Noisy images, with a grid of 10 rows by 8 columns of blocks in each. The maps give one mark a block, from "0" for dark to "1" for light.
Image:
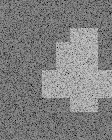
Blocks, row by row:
0 0 0 0 0 0 0 0
0 0 0 0 0 0 0 0
0 0 0 0 0 1 1 0
0 0 0 0 1 1 1 0
0 0 0 0 1 1 1 0
0 0 0 1 1 1 1 1
0 0 0 1 1 1 1 1
0 0 0 0 0 1 1 0
0 0 0 0 0 0 0 0
0 0 0 0 0 0 0 0
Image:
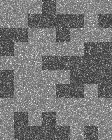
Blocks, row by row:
1 1 1 0 1 1 1 1
1 1 0 0 0 0 1 0
0 0 1 1 0 1 1 1
0 1 1 1 1 1 0 0
1 1 1 0 0 0 0 0
0 1 1 1 1 0 0 0
0 1 1 1 0 0 1 0
1 1 1 1 1 1 1 1
1 0 1 0 1 1 1 1
1 0 0 0 0 1 0 1
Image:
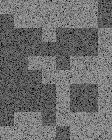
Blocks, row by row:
1 1 1 1 1 1 1 0
0 1 1 1 1 1 1 0
0 0 0 1 0 0 0 1
0 0 0 0 0 0 0 1
0 0 1 1 0 1 1 1
0 0 0 1 1 1 1 1
0 0 0 0 1 0 0 1
0 0 0 0 1 0 0 1
0 1 1 0 1 1 1 1
1 1 1 1 0 1 1 1
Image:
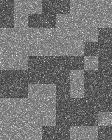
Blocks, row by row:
0 1 1 0 0 1 1 1
0 1 0 0 1 1 1 1
1 1 1 1 1 1 1 0
1 1 1 1 1 1 0 0
1 1 0 0 0 0 1 0
0 0 0 0 0 1 0 0
0 0 1 1 0 1 0 0
1 1 1 1 0 0 0 0
1 1 1 1 0 0 0 1
1 1 1 0 0 1 1 0
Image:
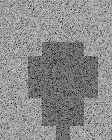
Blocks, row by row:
1 1 1 1 1 1 1 1
1 1 1 1 1 1 1 1
1 1 1 1 1 1 1 1
1 1 1 0 0 0 1 1
1 1 0 0 0 0 0 1
1 1 0 0 0 0 0 1
1 1 0 0 0 0 0 1
1 1 1 0 0 0 1 1
1 1 1 0 0 0 1 1
1 1 1 1 0 1 1 1
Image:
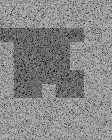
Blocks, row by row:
1 1 1 1 1 1 1 1
1 1 1 1 1 1 1 1
0 0 0 0 0 0 1 1
1 0 0 0 0 1 1 1
1 0 0 0 0 1 1 1
1 0 0 0 0 0 1 1
1 0 0 1 0 0 1 1
1 1 1 1 1 1 1 1
1 1 1 1 1 1 1 1
1 1 1 1 1 1 1 1
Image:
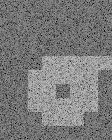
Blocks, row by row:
0 0 0 0 0 0 0 0
0 0 0 0 0 0 0 0
0 0 0 0 0 0 0 0
0 0 0 0 0 0 0 0
0 0 0 1 1 1 1 1
0 0 1 1 1 1 1 0
0 0 1 1 0 1 1 0
0 0 1 1 1 1 1 0
0 0 0 1 1 1 0 0
0 0 0 0 0 0 0 0
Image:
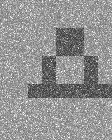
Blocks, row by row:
1 1 1 1 1 1 1 1
1 1 1 1 1 1 1 1
1 1 1 1 0 0 1 1
1 1 1 1 0 0 1 1
1 1 1 0 1 1 0 1
1 1 1 0 1 1 0 1
1 1 0 0 0 0 0 0
1 1 1 1 1 1 1 1
1 1 1 1 1 1 1 1
1 1 1 1 1 1 1 1
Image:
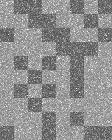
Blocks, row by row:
1 0 0 1 1 0 1 0
1 1 0 0 1 1 0 1
0 1 1 0 0 1 1 0
1 1 1 1 0 0 0 1
1 0 1 0 1 0 1 1
1 1 0 1 1 0 1 1
1 0 1 0 1 0 1 1
1 1 0 1 1 1 1 1
1 1 1 0 1 0 1 1
0 1 1 0 1 1 0 0
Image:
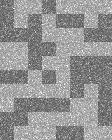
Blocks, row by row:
0 1 1 0 1 1 1 1
0 1 0 1 0 0 1 0
0 0 0 1 1 1 0 0
1 1 0 0 1 1 1 1
1 1 0 1 1 0 0 0
0 0 1 0 1 0 0 0
1 1 1 1 1 0 1 0
1 0 0 0 0 1 1 0
0 0 1 1 1 1 1 0
0 1 1 1 0 0 1 1
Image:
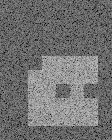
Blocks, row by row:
0 0 0 0 0 0 0 0
0 0 0 0 0 0 0 0
0 0 0 0 0 0 0 0
0 0 0 0 0 0 0 0
0 0 0 1 1 1 1 0
0 0 1 1 1 1 1 0
0 0 1 1 0 1 0 0
0 0 1 1 1 1 1 0
0 0 1 1 1 1 1 0
0 0 0 0 0 0 0 0
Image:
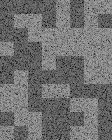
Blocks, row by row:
0 0 0 0 1 0 1 1
0 1 1 0 1 0 1 0
0 0 1 1 1 1 1 1
1 0 0 1 1 1 1 1
0 0 0 1 0 0 1 1
0 1 0 0 0 0 1 1
1 1 0 1 1 0 0 0
1 1 0 0 0 1 1 0
0 1 1 0 0 0 1 0
1 0 1 0 0 1 1 0
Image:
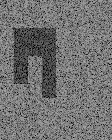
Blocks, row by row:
1 1 1 1 1 1 1 1
1 1 1 1 1 1 1 1
1 0 0 0 1 1 1 1
1 0 0 0 1 1 1 1
1 0 1 0 1 1 1 1
1 0 1 0 1 1 1 1
1 1 1 0 1 1 1 1
1 1 1 1 1 1 1 1
1 1 1 1 1 1 1 1
1 1 1 1 1 1 1 1
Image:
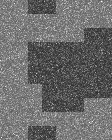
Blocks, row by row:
1 1 0 0 1 1 1 1
1 1 1 1 1 1 1 1
1 1 1 1 1 1 0 0
1 1 0 0 0 0 0 0
1 1 0 0 0 0 0 0
1 1 0 0 0 0 0 0
1 1 1 0 0 0 0 0
1 1 1 0 0 0 1 1
1 1 1 1 1 1 1 1
1 1 0 0 1 1 1 1
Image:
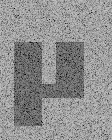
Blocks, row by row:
1 1 1 1 1 1 1 1
1 1 1 1 1 1 1 1
1 1 1 1 1 1 1 1
1 0 0 1 0 0 1 1
1 0 0 1 0 0 1 1
1 0 0 1 0 0 1 1
1 0 0 0 0 0 1 1
1 0 0 1 1 1 1 1
1 0 0 1 1 1 1 1
1 1 1 1 1 1 1 1
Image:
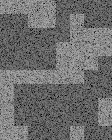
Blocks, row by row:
1 1 1 1 0 0 0 0
0 0 1 1 0 1 0 0
0 0 0 0 0 1 1 1
0 0 0 0 1 1 1 1
0 0 0 0 1 1 1 0
1 1 1 1 1 1 0 0
1 0 0 0 0 0 0 0
1 0 0 0 0 0 0 1
1 0 0 0 0 0 0 1
1 1 0 0 0 1 0 0
